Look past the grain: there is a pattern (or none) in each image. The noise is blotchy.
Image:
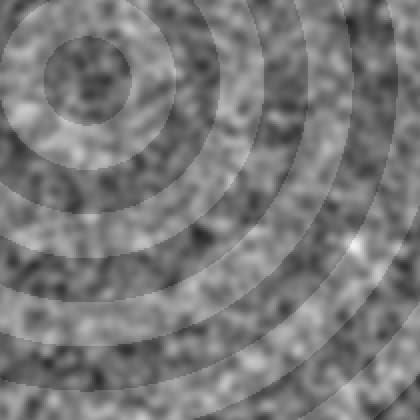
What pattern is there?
rings round one point
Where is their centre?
top left
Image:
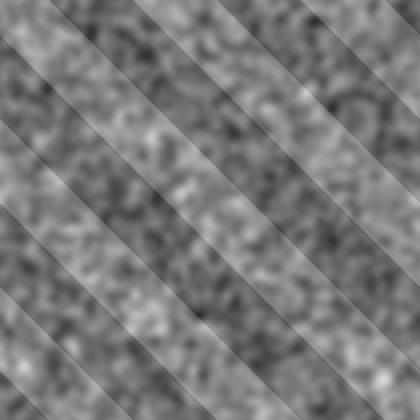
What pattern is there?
diagonal stripes
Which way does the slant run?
top left to bottom right
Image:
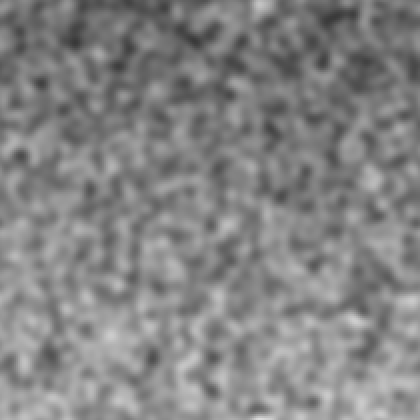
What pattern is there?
a smooth slope
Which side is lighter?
bottom
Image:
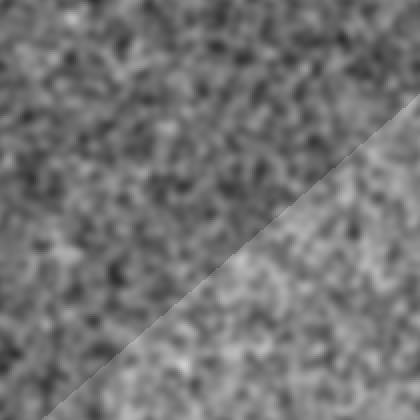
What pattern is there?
a sharp edge
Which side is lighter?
bottom right
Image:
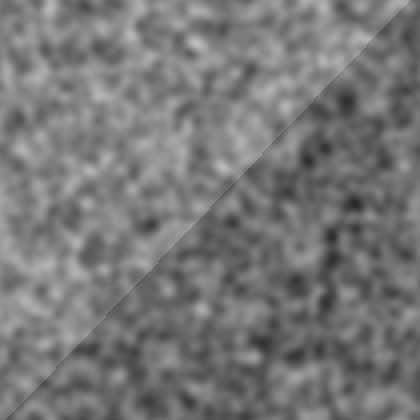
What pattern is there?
a sharp edge
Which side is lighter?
top left
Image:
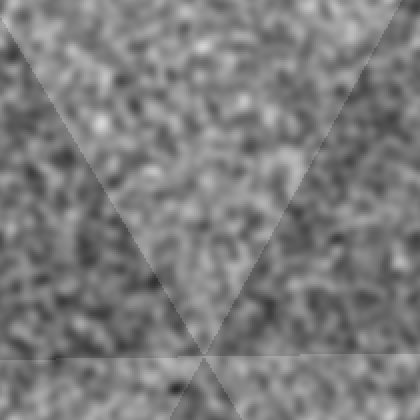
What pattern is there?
spokes from one point
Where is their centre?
bottom middle
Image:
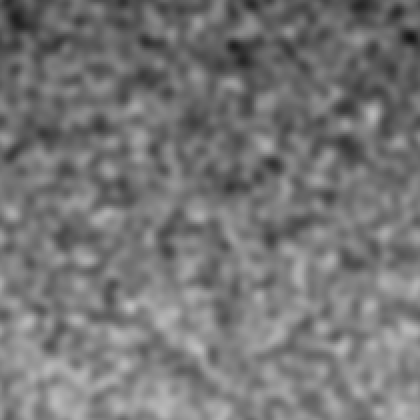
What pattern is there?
a smooth slope
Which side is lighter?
bottom
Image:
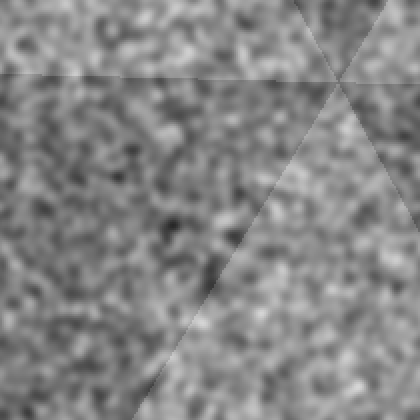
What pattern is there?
spokes from one point
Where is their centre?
top right
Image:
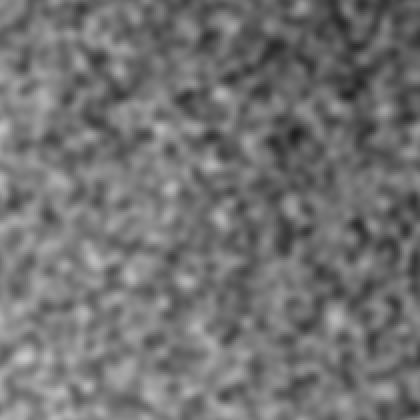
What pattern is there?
a smooth slope
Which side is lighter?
bottom left
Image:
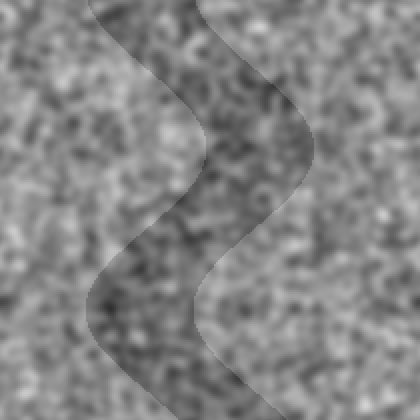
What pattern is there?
a wavy band
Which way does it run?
top to bottom
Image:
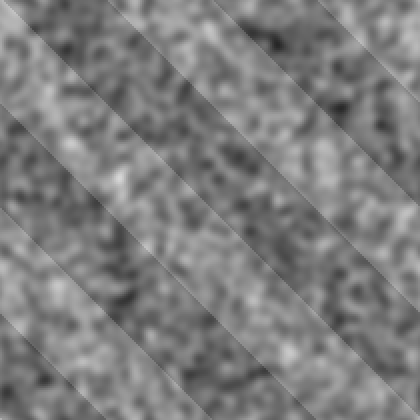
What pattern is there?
diagonal stripes
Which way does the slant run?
top left to bottom right
